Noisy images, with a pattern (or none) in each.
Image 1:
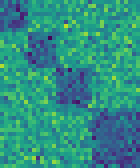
blocks along the diagonal
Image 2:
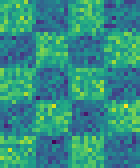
a checkerboard
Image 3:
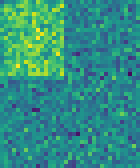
one block
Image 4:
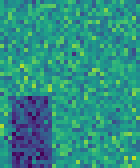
one block
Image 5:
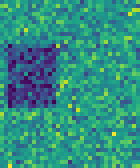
one block
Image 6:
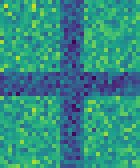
bands of rows crossing bands of columns
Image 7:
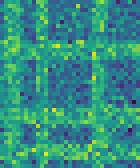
bands of rows crossing bands of columns
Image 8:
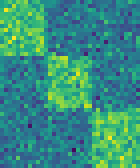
blocks along the diagonal
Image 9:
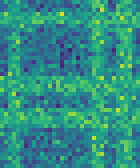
bands of rows crossing bands of columns
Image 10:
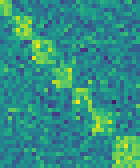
blocks along the diagonal
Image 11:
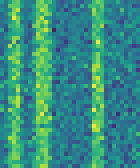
bands of columns
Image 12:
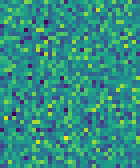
only noise
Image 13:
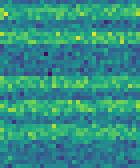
bands of rows
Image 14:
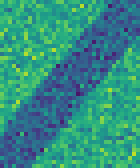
a diagonal band
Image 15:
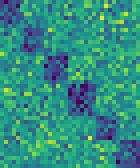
blocks along the diagonal
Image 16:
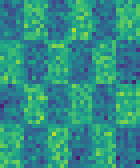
a checkerboard
